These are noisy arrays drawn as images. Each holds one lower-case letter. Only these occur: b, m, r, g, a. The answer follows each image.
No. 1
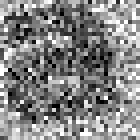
dark a
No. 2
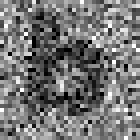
dark b
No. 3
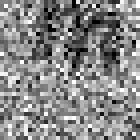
dark m
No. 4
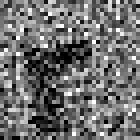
dark r
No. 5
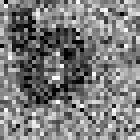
dark b
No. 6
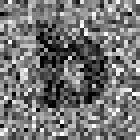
dark b
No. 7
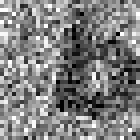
dark b
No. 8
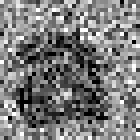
dark a
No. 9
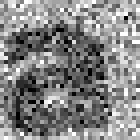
dark a
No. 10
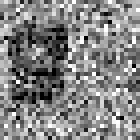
dark g
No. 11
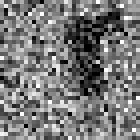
dark r
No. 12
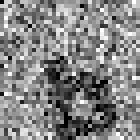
dark b
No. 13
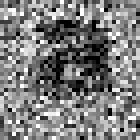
dark a
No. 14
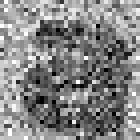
dark a
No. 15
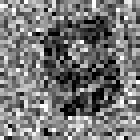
dark g
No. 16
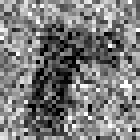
dark r
